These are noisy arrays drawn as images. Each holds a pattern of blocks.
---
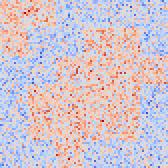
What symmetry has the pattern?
mirrored about the diagonal from the top left
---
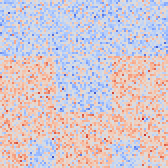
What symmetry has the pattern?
left and right mirror each other
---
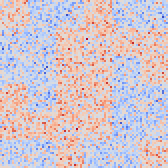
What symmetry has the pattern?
the same after a half turn
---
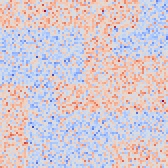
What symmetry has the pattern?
no symmetry
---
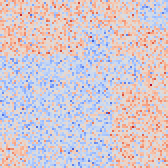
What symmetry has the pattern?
mirrored about the diagonal from the bottom left
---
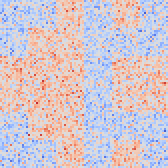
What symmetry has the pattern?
top and bottom mirror each other
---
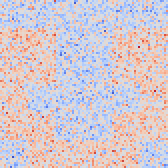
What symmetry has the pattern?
left and right mirror each other
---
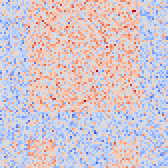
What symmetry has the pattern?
left and right mirror each other
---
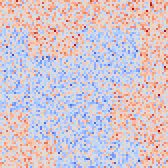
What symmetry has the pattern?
mirrored about the diagonal from the bottom left
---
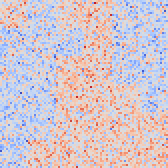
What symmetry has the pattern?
no symmetry
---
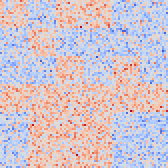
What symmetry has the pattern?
no symmetry
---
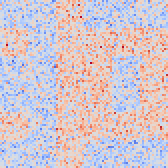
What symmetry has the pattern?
top and bottom mirror each other
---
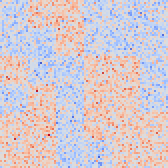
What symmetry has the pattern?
no symmetry
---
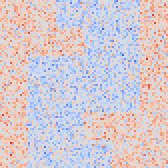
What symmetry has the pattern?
the same after a half turn
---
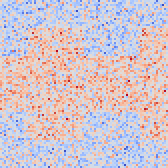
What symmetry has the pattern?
top and bottom mirror each other
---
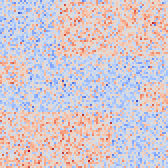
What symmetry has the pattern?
the same after a half turn
